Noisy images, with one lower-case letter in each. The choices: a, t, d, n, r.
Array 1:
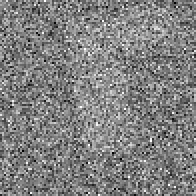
light r
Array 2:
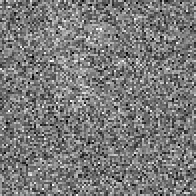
light t
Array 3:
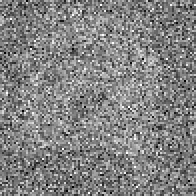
light a
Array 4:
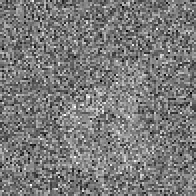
light d
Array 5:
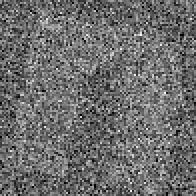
light n
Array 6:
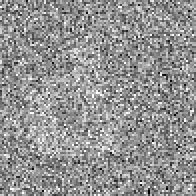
light d
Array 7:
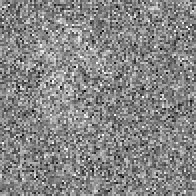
light t
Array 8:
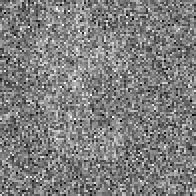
light t
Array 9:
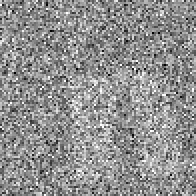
light n
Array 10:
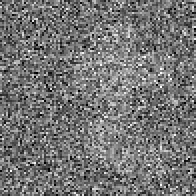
light t
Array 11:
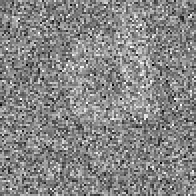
light d
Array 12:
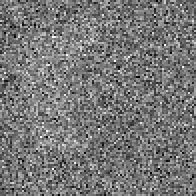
light r
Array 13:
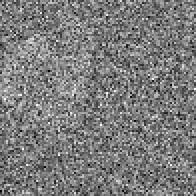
light d
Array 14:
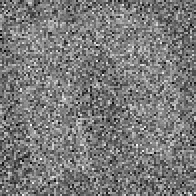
light n
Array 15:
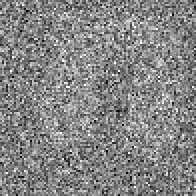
light n
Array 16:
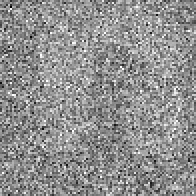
light n
